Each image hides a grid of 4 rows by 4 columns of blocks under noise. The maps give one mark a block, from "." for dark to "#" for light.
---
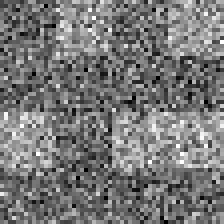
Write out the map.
.#.#
....
#.##
....
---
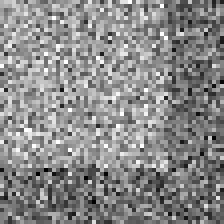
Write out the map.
###.
###.
###.
....
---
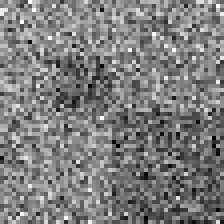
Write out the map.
####
#.##
##..
##..
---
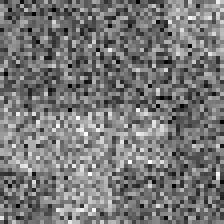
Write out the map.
...#
....
###.
.#..
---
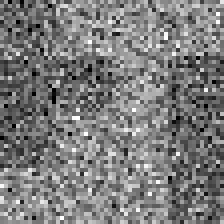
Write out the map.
.###
..#.
.##.
###.
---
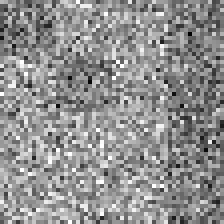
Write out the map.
.##.
#.#.
###.
###.
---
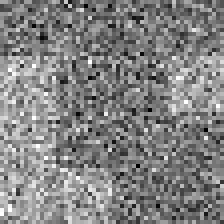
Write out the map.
....
#..#
#...
##..
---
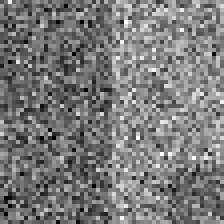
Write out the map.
..##
..##
..##
..#.
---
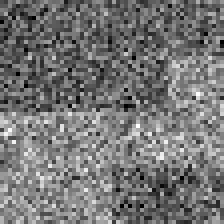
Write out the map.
....
...#
####
##..
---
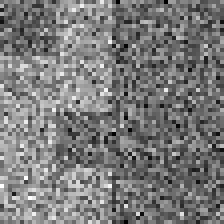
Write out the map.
.#..
##..
#...
##..
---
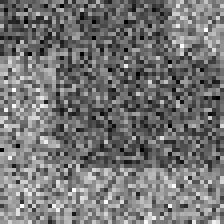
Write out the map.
...#
#...
#...
####
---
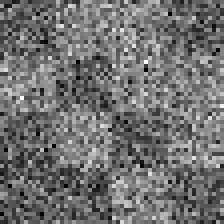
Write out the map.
.##.
#.##
.#.#
..#.
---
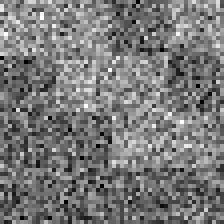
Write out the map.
##.#
.##.
..##
....
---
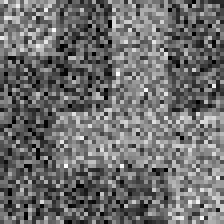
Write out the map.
#.#.
..#.
.###
...#
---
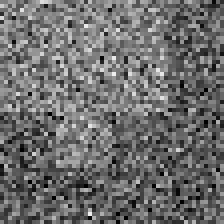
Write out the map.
###.
###.
.#..
....
